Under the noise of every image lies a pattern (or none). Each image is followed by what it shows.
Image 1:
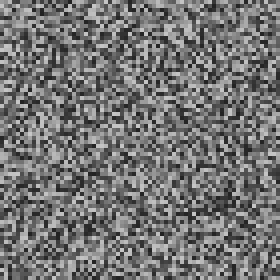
only noise
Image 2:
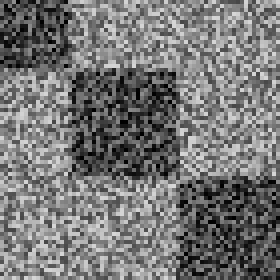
blocks along the diagonal
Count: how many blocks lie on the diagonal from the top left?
3
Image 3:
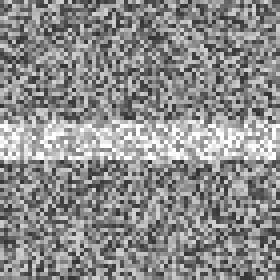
one band of rows
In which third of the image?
middle
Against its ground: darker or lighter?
lighter
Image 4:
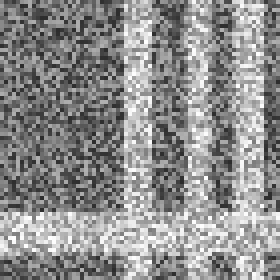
bands of rows crossing bands of columns
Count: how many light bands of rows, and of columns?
1 and 3
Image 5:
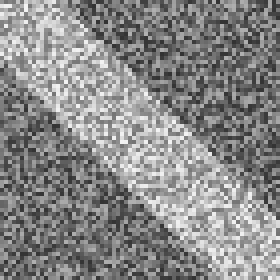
a diagonal band
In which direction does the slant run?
top left to bottom right
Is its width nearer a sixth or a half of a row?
a half
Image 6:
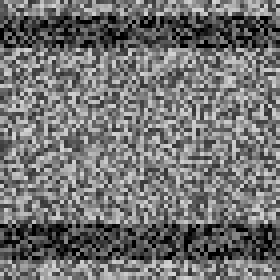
bands of rows
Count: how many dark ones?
2
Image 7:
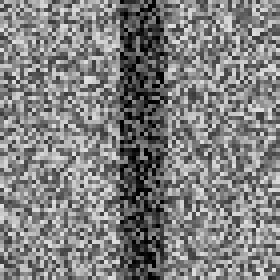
one band of columns
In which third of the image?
middle
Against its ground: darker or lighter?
darker
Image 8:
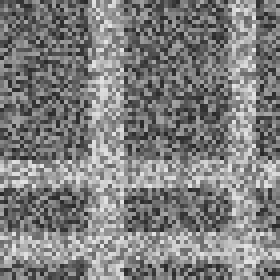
bands of rows crossing bands of columns
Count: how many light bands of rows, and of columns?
2 and 2
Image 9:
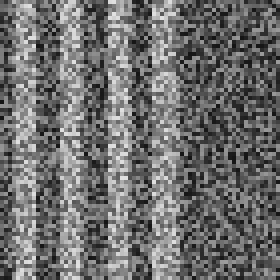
bands of columns
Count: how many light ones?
4
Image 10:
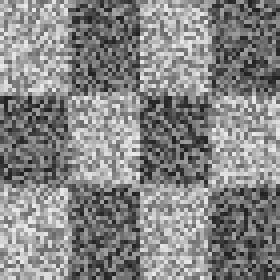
a checkerboard
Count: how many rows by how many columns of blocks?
3 by 4
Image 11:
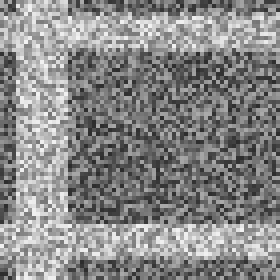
bands of rows crossing bands of columns
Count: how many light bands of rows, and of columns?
2 and 1
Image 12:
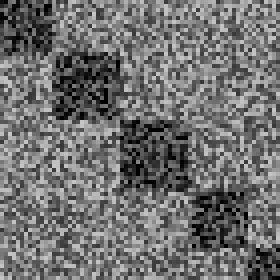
blocks along the diagonal
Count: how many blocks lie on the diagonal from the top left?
5
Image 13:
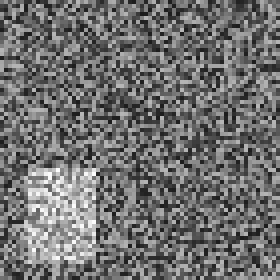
one block
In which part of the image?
bottom left
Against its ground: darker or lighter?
lighter
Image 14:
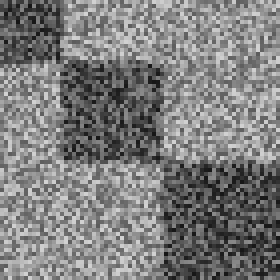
blocks along the diagonal
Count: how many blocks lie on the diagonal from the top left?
3
